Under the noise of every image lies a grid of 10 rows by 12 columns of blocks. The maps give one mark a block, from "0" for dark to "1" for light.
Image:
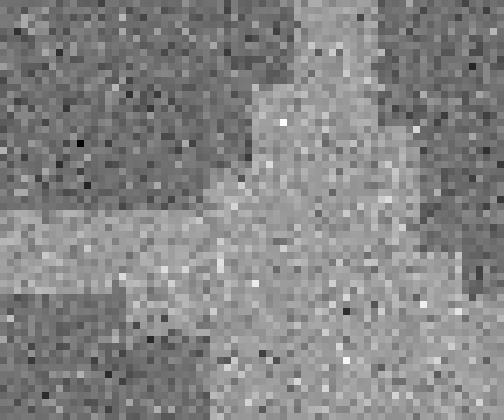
0 0 0 0 0 0 0 1 1 0 0 0
0 0 0 0 0 0 0 1 1 0 0 0
0 0 0 0 0 0 1 1 1 0 0 0
0 0 0 0 0 0 1 1 1 1 0 0
0 0 0 0 0 1 1 1 1 1 0 0
1 1 1 1 1 1 1 1 1 1 0 0
1 1 1 1 1 1 1 1 1 1 1 0
0 0 0 1 1 1 1 1 1 1 1 1
0 0 0 0 0 1 1 1 1 1 1 1
0 0 0 0 0 1 1 1 1 1 1 1
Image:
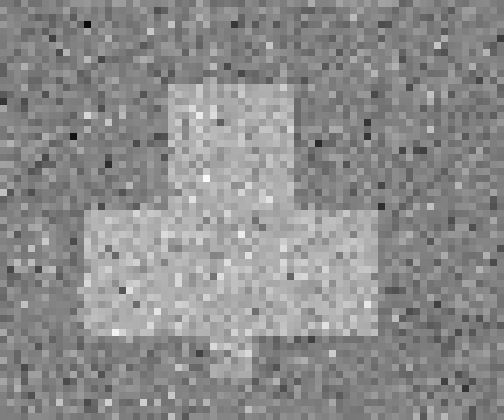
0 0 0 0 0 0 0 0 0 0 0 0
0 0 0 0 0 0 0 0 0 0 0 0
0 0 0 0 1 1 1 0 0 0 0 0
0 0 0 0 1 1 1 0 0 0 0 0
0 0 0 0 1 1 1 0 0 0 0 0
0 0 1 1 1 1 1 1 1 0 0 0
0 0 1 1 1 1 1 1 1 0 0 0
0 0 1 1 1 1 1 1 1 0 0 0
0 0 0 0 0 1 0 0 0 0 0 0
0 0 0 0 0 0 0 0 0 0 0 0
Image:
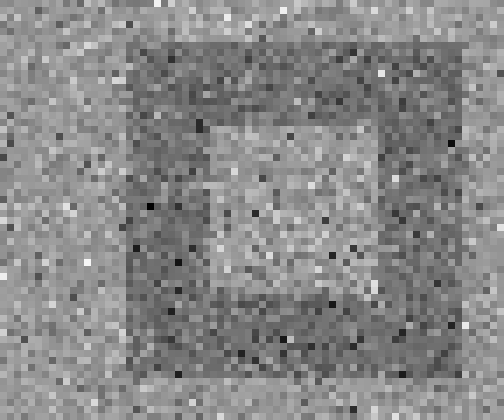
1 1 1 1 1 1 1 1 1 1 1 1
1 1 1 0 0 0 0 0 0 0 0 1
1 1 1 0 0 0 0 0 0 0 0 1
1 1 1 0 0 1 1 1 1 0 0 1
1 1 1 0 0 1 1 1 1 0 0 1
1 1 1 0 0 1 1 1 1 0 0 1
1 1 1 0 0 1 1 1 1 0 0 1
1 1 1 0 0 0 0 0 0 0 0 1
1 1 1 0 0 0 0 0 0 0 0 1
1 1 1 1 1 1 1 1 1 1 1 1
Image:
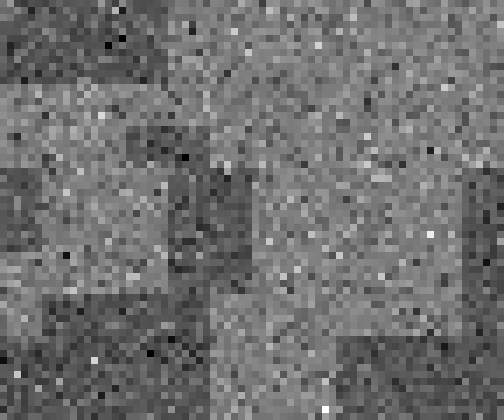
0 0 0 0 1 1 1 1 1 1 1 1
0 0 0 0 1 1 1 1 1 1 1 1
1 1 1 1 1 1 1 1 1 1 1 1
1 1 1 0 0 1 1 1 1 1 1 1
0 1 1 1 0 0 1 1 1 1 1 0
0 1 1 1 0 0 1 1 1 1 1 0
1 1 1 1 0 0 1 1 1 1 1 0
1 0 0 0 0 1 1 1 1 1 1 0
0 0 0 0 0 1 1 1 0 0 0 0
0 0 0 0 0 1 1 1 0 0 0 0
